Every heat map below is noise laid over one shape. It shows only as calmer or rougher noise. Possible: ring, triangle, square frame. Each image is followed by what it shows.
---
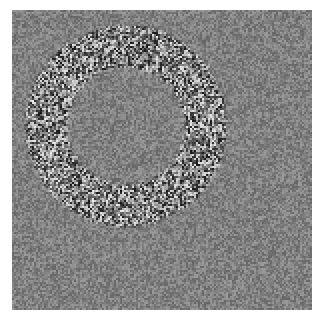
ring
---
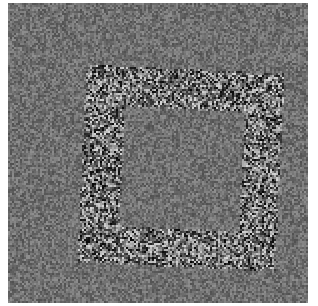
square frame
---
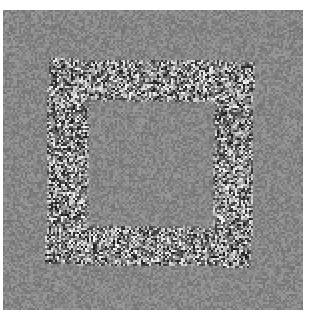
square frame
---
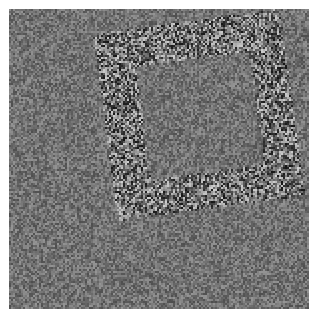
square frame
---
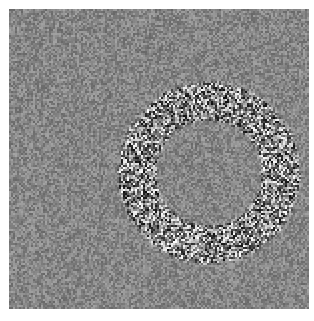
ring
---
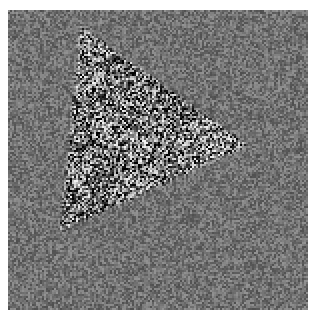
triangle
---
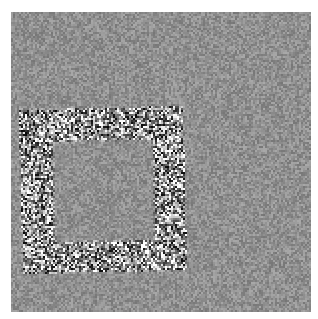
square frame
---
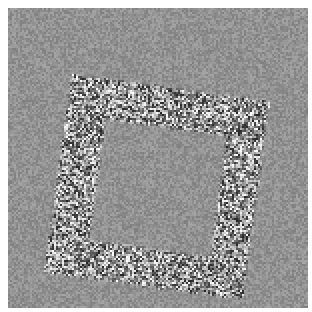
square frame
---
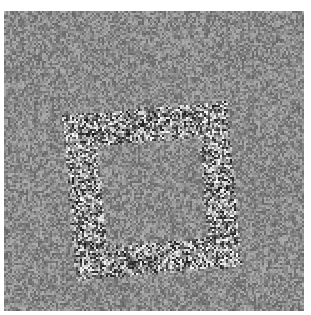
square frame
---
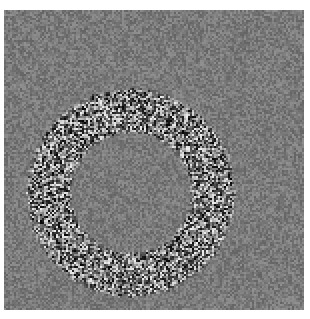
ring
